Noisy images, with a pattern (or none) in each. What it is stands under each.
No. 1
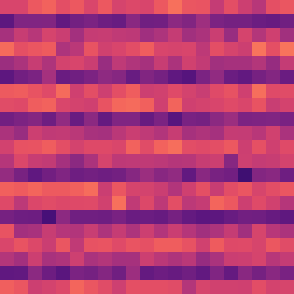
horizontal stripes
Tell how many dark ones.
6
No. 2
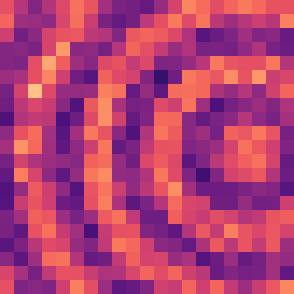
rings round one point
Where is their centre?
middle right
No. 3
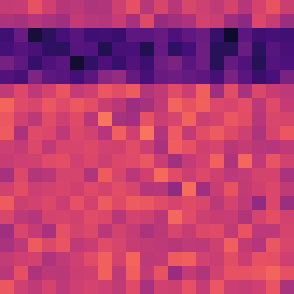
one horizontal stripe
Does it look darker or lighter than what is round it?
darker
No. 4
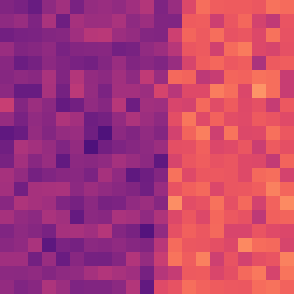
a sharp edge
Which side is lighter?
right
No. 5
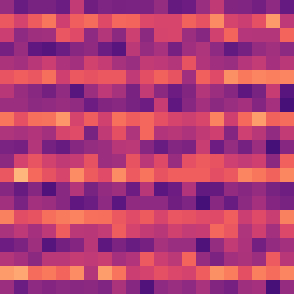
horizontal stripes
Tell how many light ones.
6
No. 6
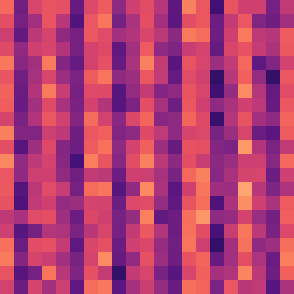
vertical stripes
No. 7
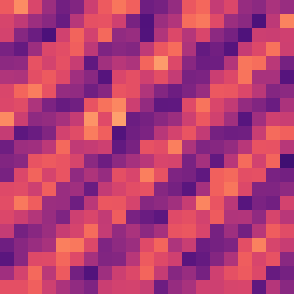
diagonal stripes
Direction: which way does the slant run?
bottom left to top right
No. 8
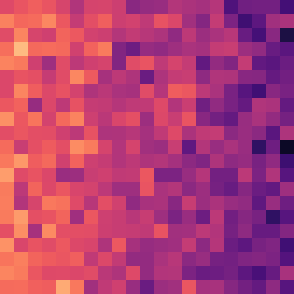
a smooth slope
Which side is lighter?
left
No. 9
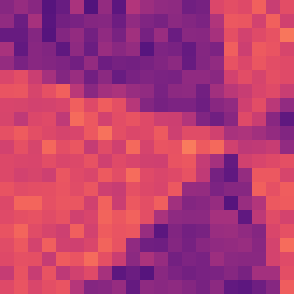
spokes from one point
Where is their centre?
middle right
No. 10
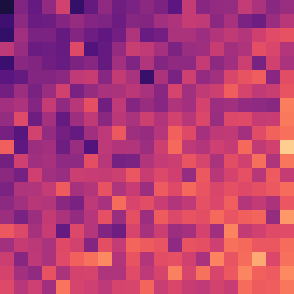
a smooth slope
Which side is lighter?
bottom right
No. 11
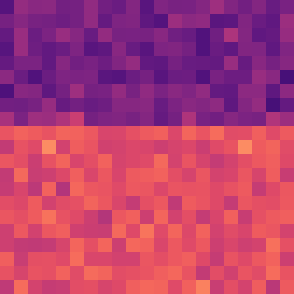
a sharp edge
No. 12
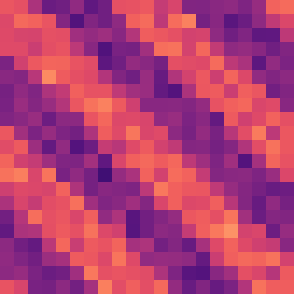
diagonal stripes
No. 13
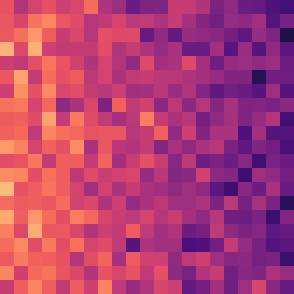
a smooth slope
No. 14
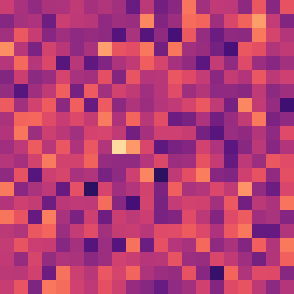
only noise
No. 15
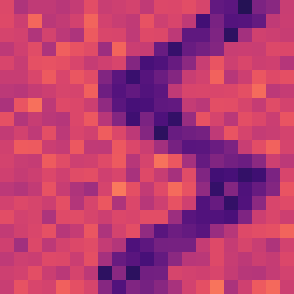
a wavy band
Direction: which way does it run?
top to bottom
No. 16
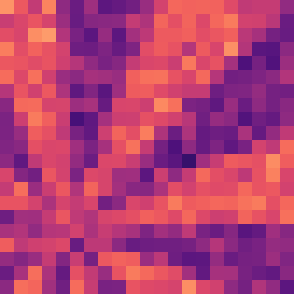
spokes from one point
